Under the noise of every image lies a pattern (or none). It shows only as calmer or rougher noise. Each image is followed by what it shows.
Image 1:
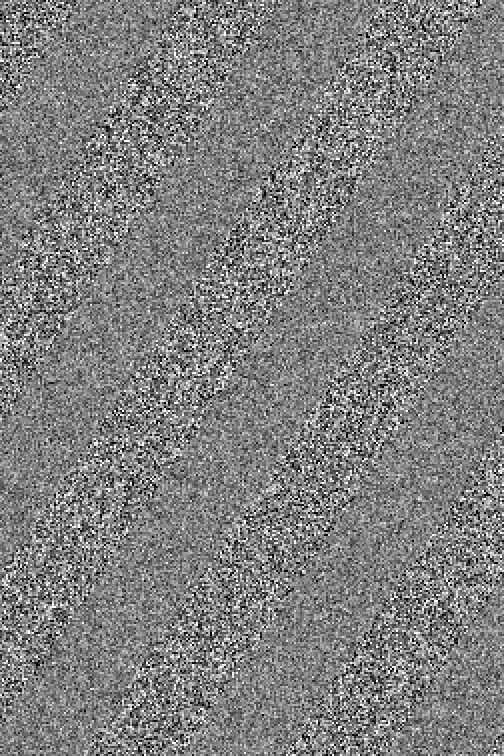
diagonal stripes
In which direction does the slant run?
bottom left to top right
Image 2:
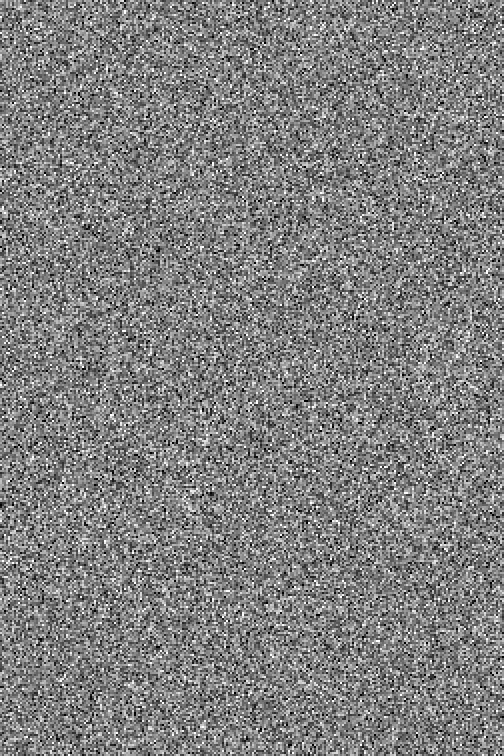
only noise
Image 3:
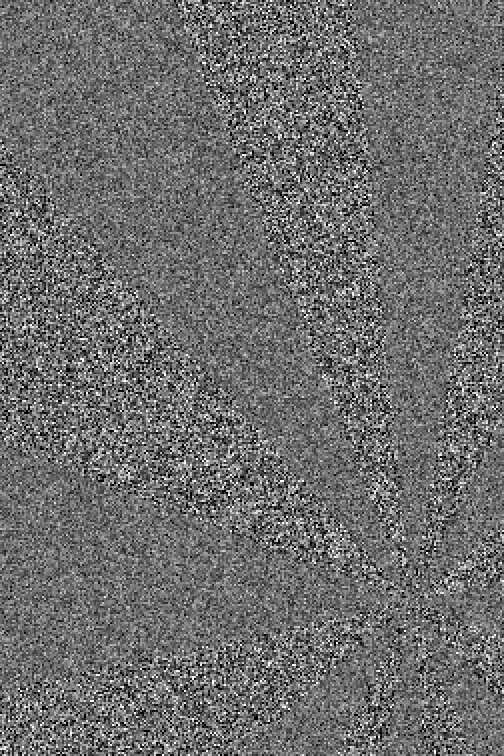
spokes from one point
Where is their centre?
bottom right
